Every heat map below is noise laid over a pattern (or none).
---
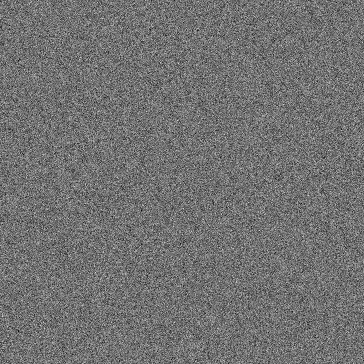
only noise
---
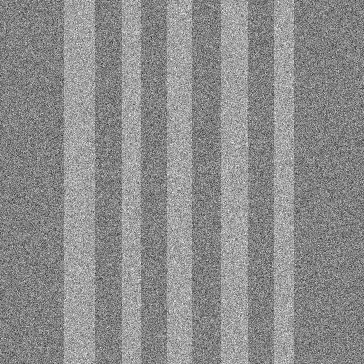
bands of columns
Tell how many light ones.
5
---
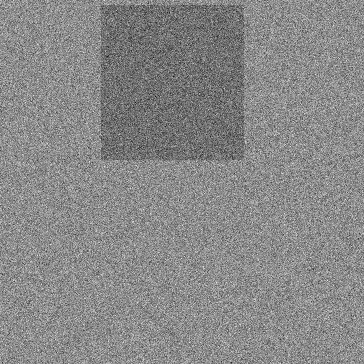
one block
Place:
top middle
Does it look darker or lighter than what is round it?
darker
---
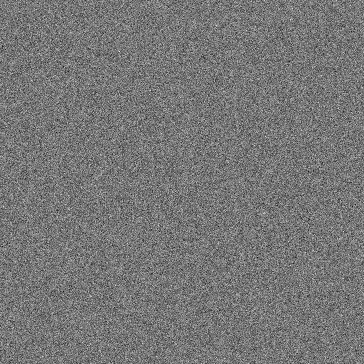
only noise
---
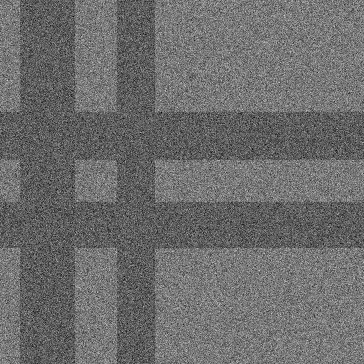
bands of rows crossing bands of columns
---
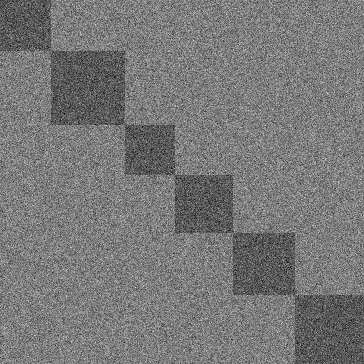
blocks along the diagonal
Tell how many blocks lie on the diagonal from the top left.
6
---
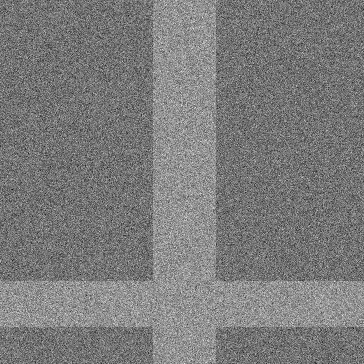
bands of rows crossing bands of columns
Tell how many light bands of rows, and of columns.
1 and 1
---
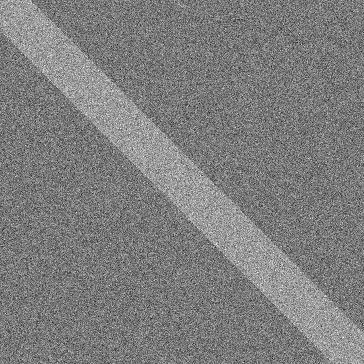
a diagonal band
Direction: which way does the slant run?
top left to bottom right
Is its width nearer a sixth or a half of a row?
a sixth
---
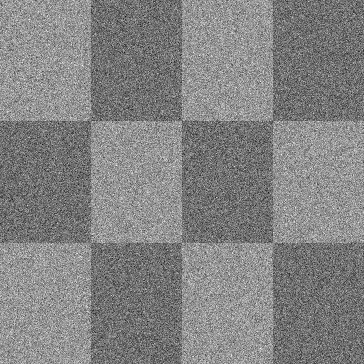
a checkerboard
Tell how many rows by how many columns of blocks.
3 by 4
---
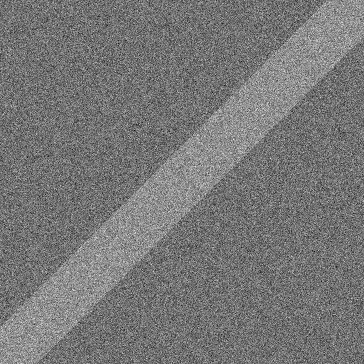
a diagonal band
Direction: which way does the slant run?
bottom left to top right
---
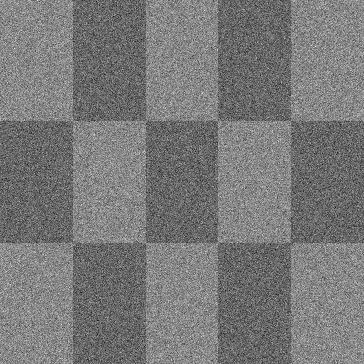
a checkerboard
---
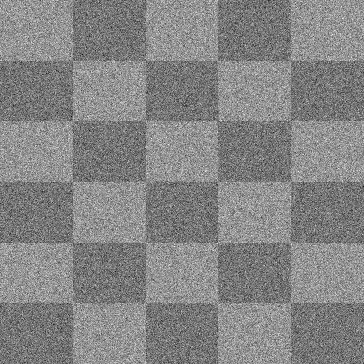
a checkerboard
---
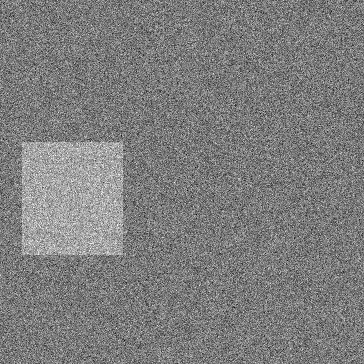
one block
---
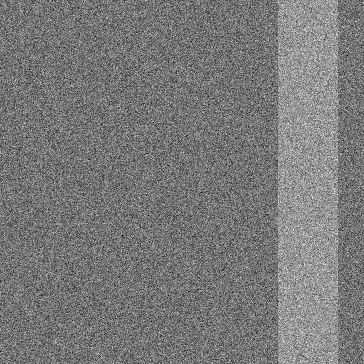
one band of columns
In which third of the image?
right
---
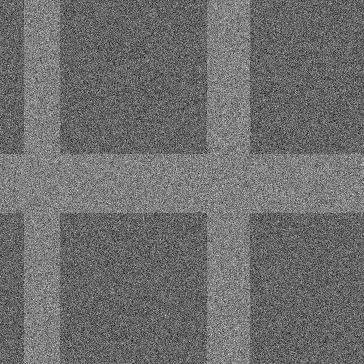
bands of rows crossing bands of columns
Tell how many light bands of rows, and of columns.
1 and 2
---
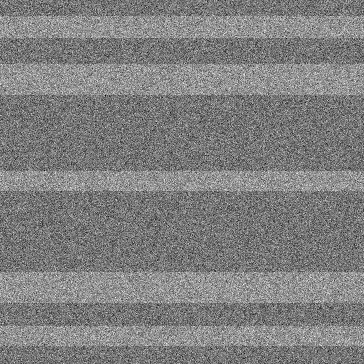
bands of rows
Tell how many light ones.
5
